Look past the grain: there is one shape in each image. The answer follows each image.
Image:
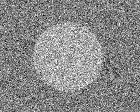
disc
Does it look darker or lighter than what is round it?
lighter
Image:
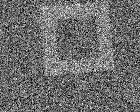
square frame
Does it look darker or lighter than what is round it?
lighter
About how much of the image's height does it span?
two thirds
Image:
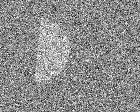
half disc
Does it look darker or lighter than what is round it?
lighter
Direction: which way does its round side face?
right
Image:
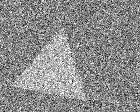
triangle
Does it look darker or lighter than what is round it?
lighter
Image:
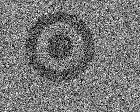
bullseye
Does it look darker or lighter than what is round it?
darker
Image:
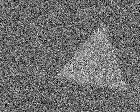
triangle
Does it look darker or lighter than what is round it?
lighter
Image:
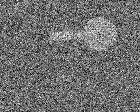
lollipop
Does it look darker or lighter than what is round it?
lighter
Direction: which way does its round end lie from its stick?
right
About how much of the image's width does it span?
half
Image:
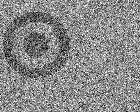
bullseye
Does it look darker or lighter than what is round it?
darker
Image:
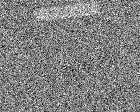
bar
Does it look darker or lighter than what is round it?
lighter
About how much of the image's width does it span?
half
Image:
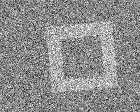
square frame
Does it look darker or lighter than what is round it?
lighter
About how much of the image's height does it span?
two thirds
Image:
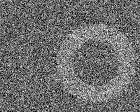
ring
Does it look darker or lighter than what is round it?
lighter
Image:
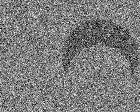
crescent
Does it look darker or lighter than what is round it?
darker
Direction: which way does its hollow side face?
down
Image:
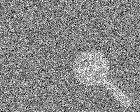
lollipop
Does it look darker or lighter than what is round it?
lighter
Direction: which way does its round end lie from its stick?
up and left
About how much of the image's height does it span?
half
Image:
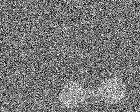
dumbbell
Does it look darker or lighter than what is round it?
lighter
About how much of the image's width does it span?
half
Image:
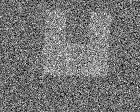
square with a notch
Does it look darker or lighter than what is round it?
lighter
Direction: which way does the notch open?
up
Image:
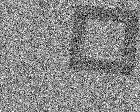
square frame
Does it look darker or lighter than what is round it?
darker
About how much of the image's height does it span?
two thirds
